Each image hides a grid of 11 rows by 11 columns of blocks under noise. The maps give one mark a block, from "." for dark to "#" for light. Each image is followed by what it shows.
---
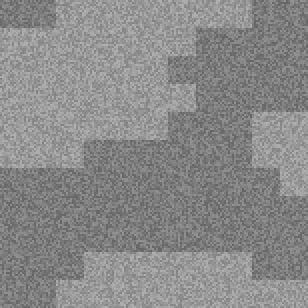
. . # # # # # # # . .
# # # # # # # . . . .
# # # # # # . . . . .
# # # # # # # . . . .
# # # # # # . . . # #
# # # . . . . . . # #
. . . . . . . . . . #
. . . . . . . . . . .
. . . . . . . . . . .
. . . # # # # # # . .
. . # # # # # # # # #
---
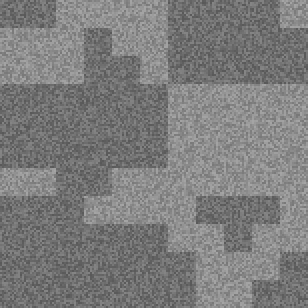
. . # # # # . . . . #
# # # . # # . . . . .
# # # . . # . . . . .
. . . . . . # # # # #
. . . . . . # # # # #
. . . . . . # # # # #
# # . . # # # # # # #
. . . # # # # . . . #
. . . . . . # # . # #
. . . . . . . # # # .
. . . . . . . # # . .
